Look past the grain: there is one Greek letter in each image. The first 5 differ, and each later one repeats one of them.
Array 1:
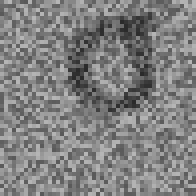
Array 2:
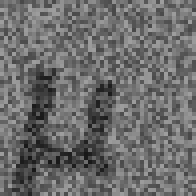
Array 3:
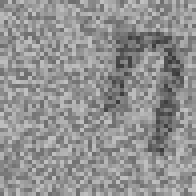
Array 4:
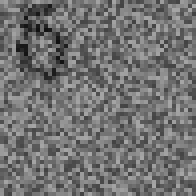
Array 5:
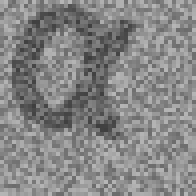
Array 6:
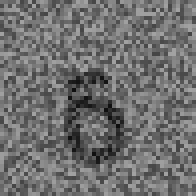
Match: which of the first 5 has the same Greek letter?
4
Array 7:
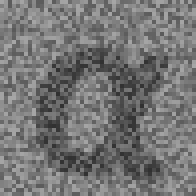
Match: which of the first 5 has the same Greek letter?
5
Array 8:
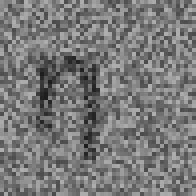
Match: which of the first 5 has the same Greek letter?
3
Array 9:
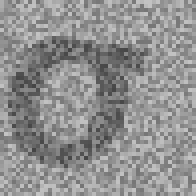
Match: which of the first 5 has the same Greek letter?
1
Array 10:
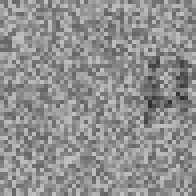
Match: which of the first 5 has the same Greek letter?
2
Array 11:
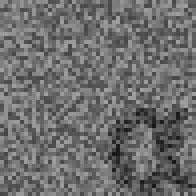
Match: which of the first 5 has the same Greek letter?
5
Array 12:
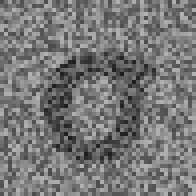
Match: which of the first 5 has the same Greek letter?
1
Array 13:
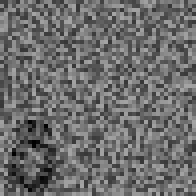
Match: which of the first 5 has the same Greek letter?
4
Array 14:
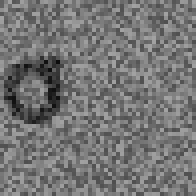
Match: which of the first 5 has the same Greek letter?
1
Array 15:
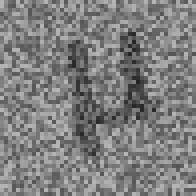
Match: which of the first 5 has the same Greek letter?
2
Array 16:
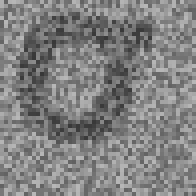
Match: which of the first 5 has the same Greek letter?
1
